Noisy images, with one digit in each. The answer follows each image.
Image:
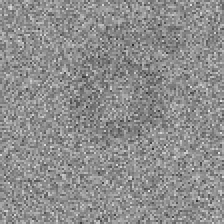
dark 6
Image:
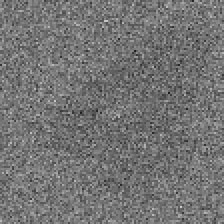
dark 4
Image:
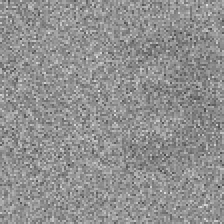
dark 3
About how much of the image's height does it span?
two thirds
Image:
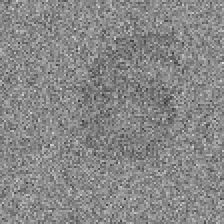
dark 6
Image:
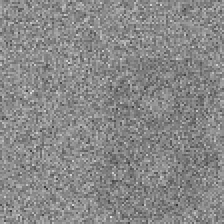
dark 8
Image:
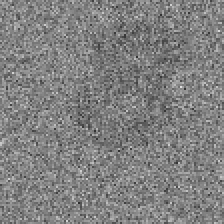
dark 8
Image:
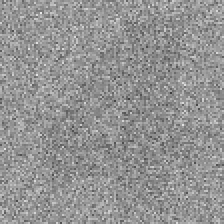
dark 4
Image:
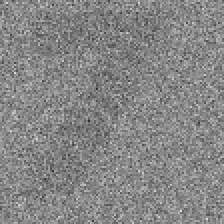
dark 7
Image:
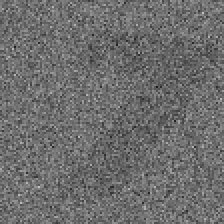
dark 7
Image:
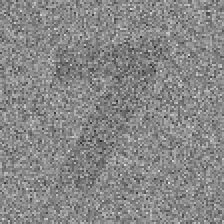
dark 7
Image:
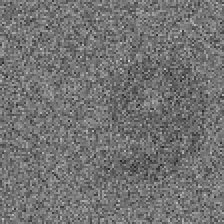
dark 9
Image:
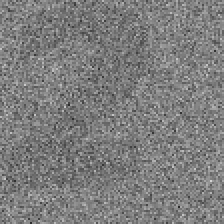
dark 2
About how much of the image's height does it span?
nearly all
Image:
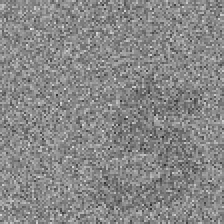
dark 5
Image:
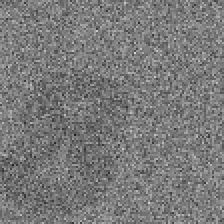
dark 8
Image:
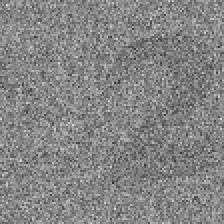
dark 2
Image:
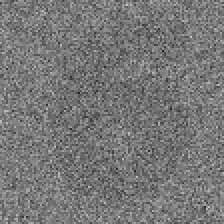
dark 6
